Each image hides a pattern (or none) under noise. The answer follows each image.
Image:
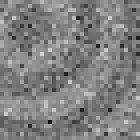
rings round one point
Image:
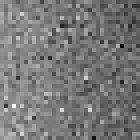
a smooth slope
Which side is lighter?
left
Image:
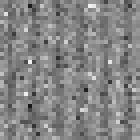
vertical stripes
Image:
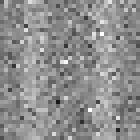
vertical stripes
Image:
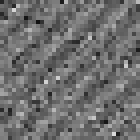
diagonal stripes
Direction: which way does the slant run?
bottom left to top right
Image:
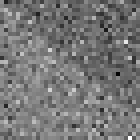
a sharp edge
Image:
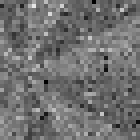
spokes from one point
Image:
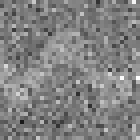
a wavy band
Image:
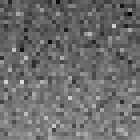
a smooth slope
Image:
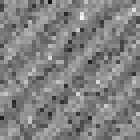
diagonal stripes
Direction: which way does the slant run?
bottom left to top right
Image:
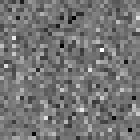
only noise
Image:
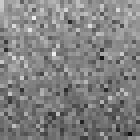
a smooth slope
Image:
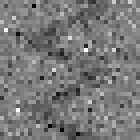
a wavy band
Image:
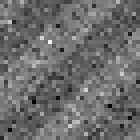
diagonal stripes
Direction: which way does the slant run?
bottom left to top right
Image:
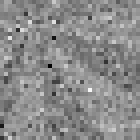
spokes from one point
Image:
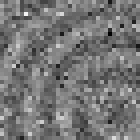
rings round one point
